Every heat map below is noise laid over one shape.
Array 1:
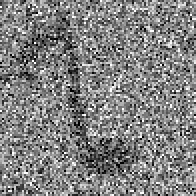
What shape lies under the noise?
musical note
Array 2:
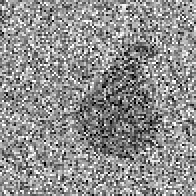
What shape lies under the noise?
pear
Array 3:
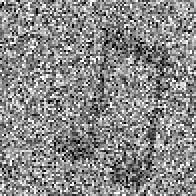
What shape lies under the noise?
pair of musical notes
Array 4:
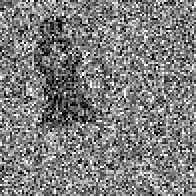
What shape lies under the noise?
chess bishop
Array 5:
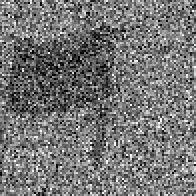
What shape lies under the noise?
flag
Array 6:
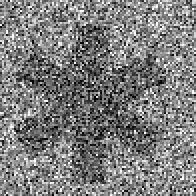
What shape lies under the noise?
asterisk
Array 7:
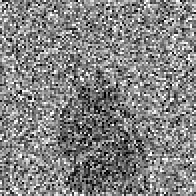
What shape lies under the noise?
chess knight
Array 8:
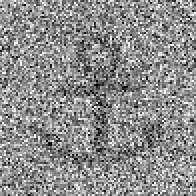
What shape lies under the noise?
anchor
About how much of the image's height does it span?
two thirds
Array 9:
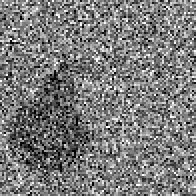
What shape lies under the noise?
pear
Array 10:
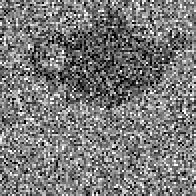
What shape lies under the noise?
teapot
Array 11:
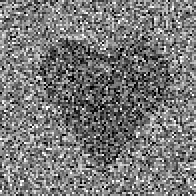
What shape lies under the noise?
heart
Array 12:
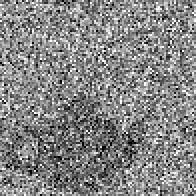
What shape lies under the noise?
teapot
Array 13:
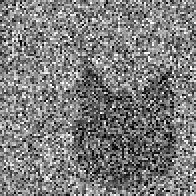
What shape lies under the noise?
cat's head
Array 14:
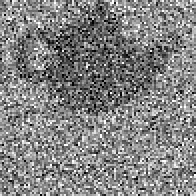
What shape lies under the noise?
teapot
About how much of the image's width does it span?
nearly all
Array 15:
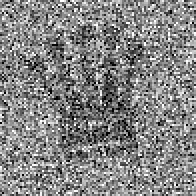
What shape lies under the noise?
chess queen
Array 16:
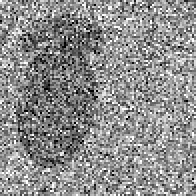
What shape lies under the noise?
footprint
